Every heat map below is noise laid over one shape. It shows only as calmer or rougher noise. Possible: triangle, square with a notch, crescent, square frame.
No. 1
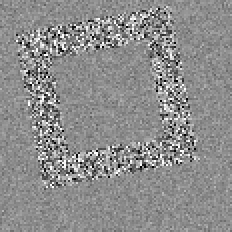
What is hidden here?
rough square frame
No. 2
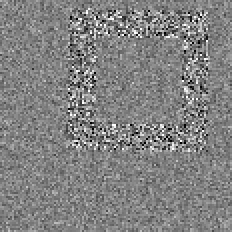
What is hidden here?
rough square frame
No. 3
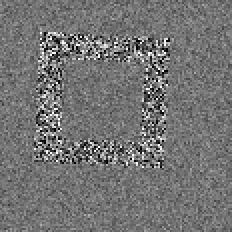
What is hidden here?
rough square frame
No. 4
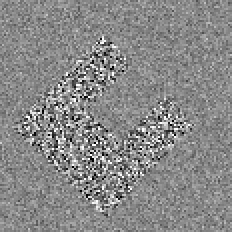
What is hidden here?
rough square with a notch
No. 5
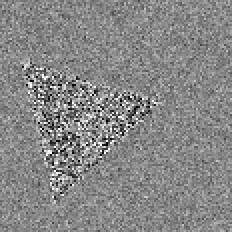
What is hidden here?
rough triangle
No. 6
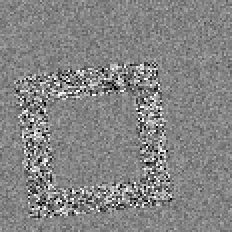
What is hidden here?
rough square frame
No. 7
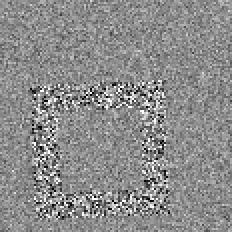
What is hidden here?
rough square frame
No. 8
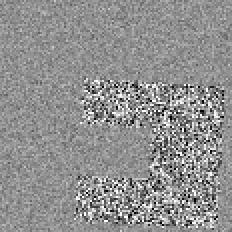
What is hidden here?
rough square with a notch
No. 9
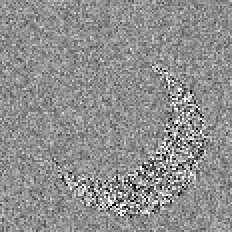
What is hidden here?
rough crescent
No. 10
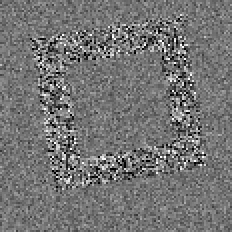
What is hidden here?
rough square frame
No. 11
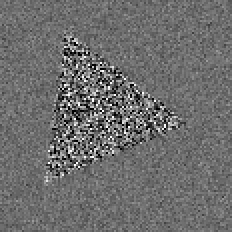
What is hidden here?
rough triangle
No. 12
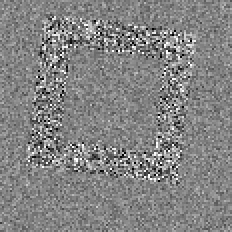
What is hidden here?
rough square frame
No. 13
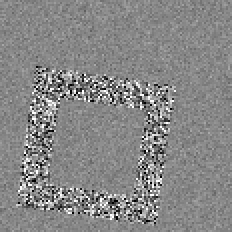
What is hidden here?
rough square frame
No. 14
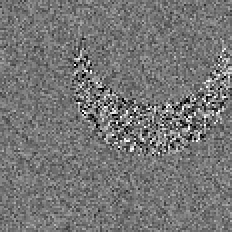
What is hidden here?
rough crescent
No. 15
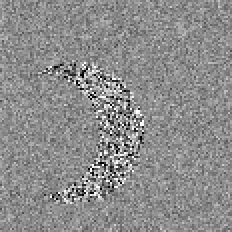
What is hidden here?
rough crescent
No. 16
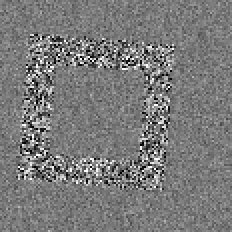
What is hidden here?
rough square frame
